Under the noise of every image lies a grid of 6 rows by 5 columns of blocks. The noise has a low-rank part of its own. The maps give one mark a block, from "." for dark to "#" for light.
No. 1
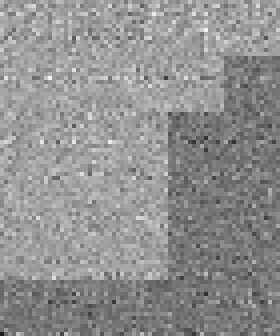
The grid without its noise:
# # # # #
# # # # .
# # # . .
# # # . .
# # # . .
. . . . .
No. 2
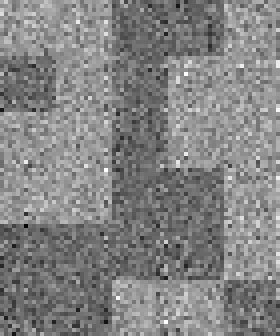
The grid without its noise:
# # . . #
. # . # #
# # . # #
# # . . #
. . . . #
. . # # .
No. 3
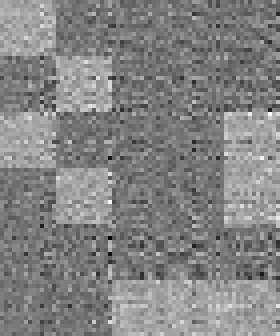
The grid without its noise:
# . . . .
. # . . .
# . . . #
. # . . #
. . . . .
. . # # #
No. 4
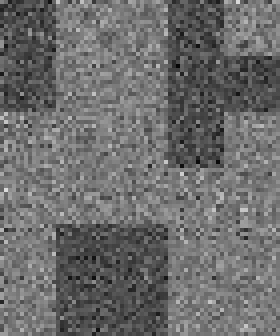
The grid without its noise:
. # # . #
. # # . .
# # # . #
# # # # #
# . . # #
# . . # #
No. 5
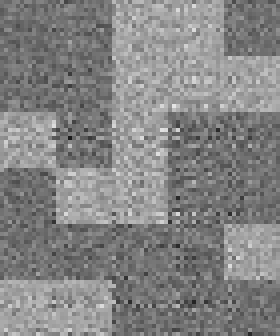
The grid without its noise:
. . # # .
. . # # #
# . # . .
. # # . .
. . . . #
# # . . .
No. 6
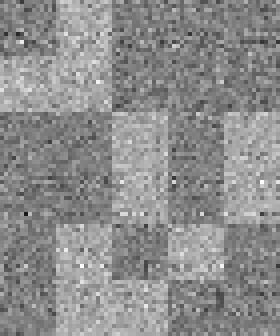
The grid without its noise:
. # . . .
# # . . .
. . # . #
. . # . #
. # . # .
. # # . .
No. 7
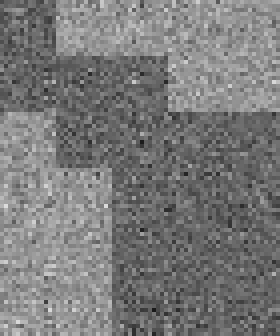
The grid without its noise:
. # # # #
. . . # #
# . . . .
# # . . .
# # . . .
# # . . .
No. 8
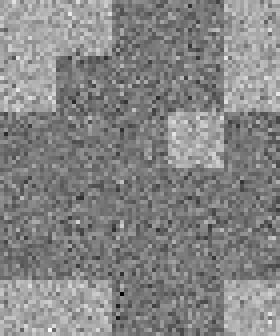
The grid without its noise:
# # . . #
# . . . #
. . . # .
. . . . .
. . . . .
# # . . #
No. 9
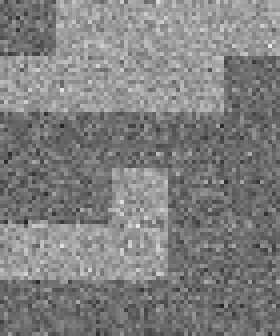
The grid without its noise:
. # # # #
# # # # .
. . . . .
. . # . .
# # # . .
. . . . .
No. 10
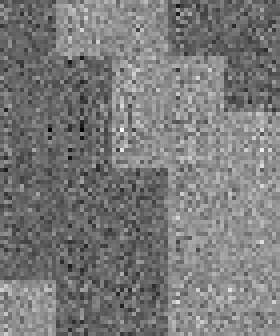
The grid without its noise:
. # # . .
. . # # .
. . # # #
. . . # #
. . . # #
# . . # #
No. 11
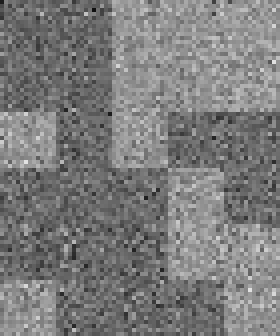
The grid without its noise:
. . # # #
. . # # #
# . # . .
. . . # .
. . . # #
# . . . #
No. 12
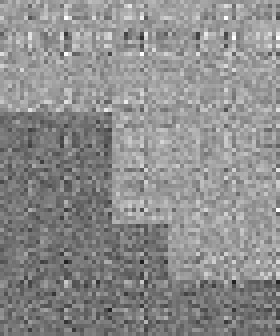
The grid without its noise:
# # # # #
# # # # #
. . # # #
. . # # #
. . . # #
. . . . .
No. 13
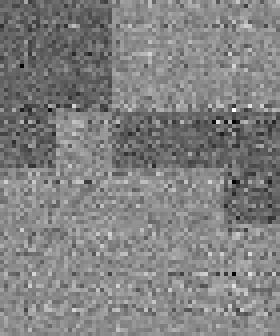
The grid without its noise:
. . # # #
. . # # #
. # . . .
# # # # .
# # # # #
# # # # #
